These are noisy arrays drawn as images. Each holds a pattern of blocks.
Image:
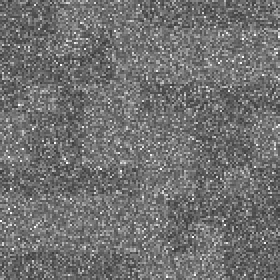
the same after a half turn
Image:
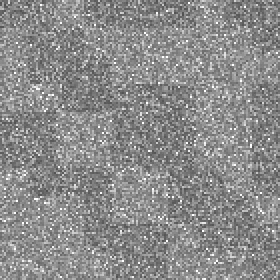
mirrored about the diagonal from the bottom left
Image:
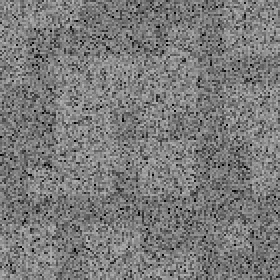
mirrored about the diagonal from the top left
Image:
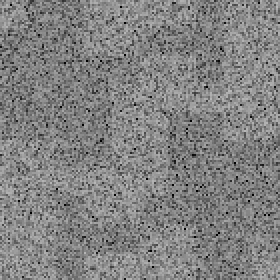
the same after a half turn
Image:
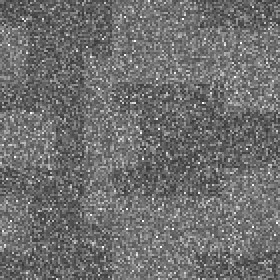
top and bottom mirror each other
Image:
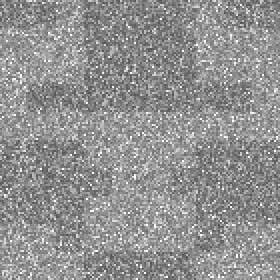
left and right mirror each other
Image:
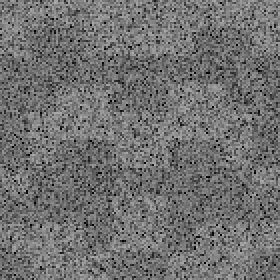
left and right mirror each other
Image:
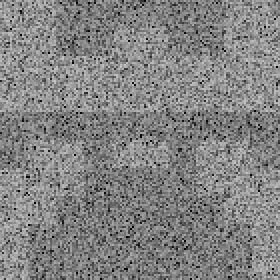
left and right mirror each other
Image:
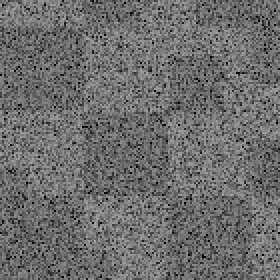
mirrored about the diagonal from the bottom left
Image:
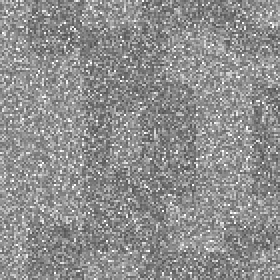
top and bottom mirror each other
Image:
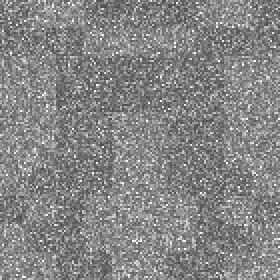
left and right mirror each other
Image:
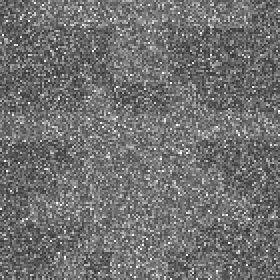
left and right mirror each other
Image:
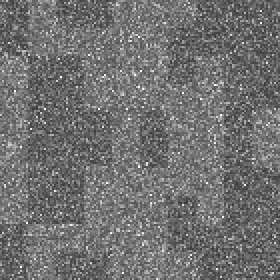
top and bottom mirror each other
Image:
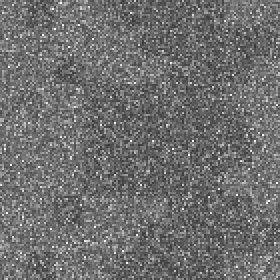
top and bottom mirror each other
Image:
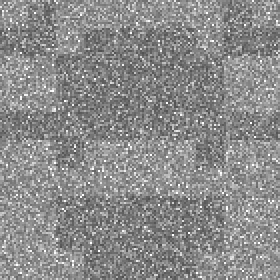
left and right mirror each other
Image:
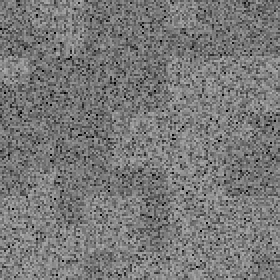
no symmetry
